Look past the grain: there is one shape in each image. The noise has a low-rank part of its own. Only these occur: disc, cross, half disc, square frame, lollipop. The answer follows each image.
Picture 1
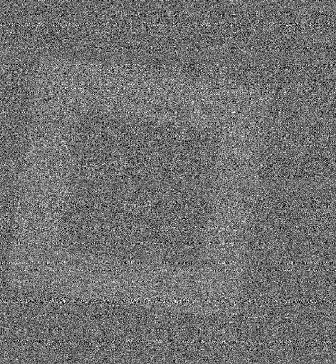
square frame
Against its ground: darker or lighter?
lighter
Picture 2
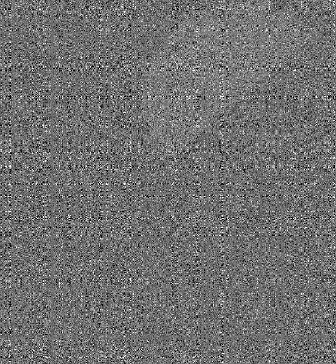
half disc
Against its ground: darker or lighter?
lighter
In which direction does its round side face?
up and left
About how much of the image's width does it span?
half
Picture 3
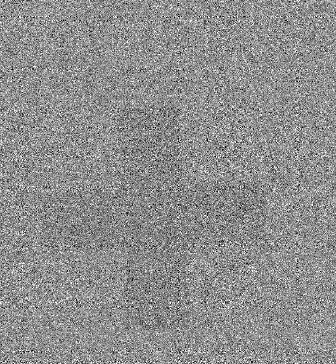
cross
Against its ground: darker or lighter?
darker
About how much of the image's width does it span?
two thirds
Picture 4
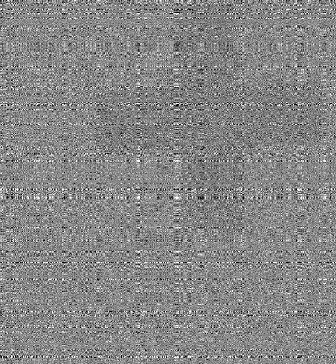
cross
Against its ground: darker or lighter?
darker
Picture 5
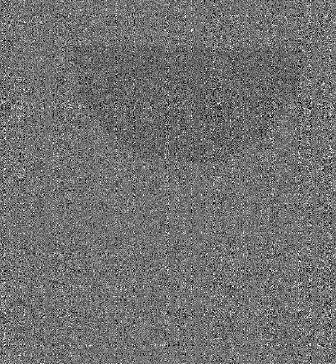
half disc
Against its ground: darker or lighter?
darker
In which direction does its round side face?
down
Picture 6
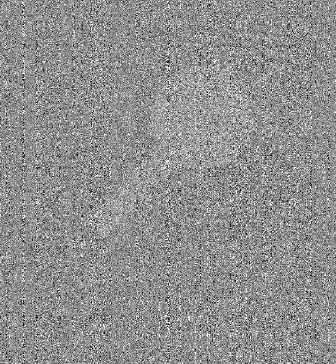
lollipop
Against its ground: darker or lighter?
lighter
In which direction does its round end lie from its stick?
up and right
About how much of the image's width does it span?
half
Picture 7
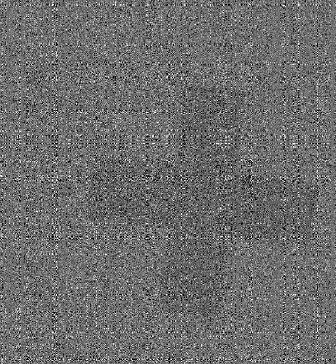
cross
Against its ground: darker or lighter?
darker
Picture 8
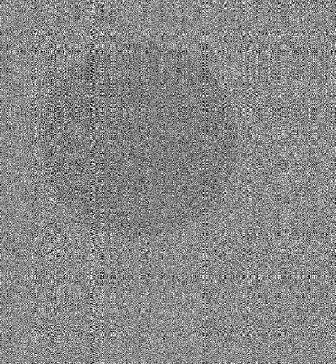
disc
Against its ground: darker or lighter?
darker
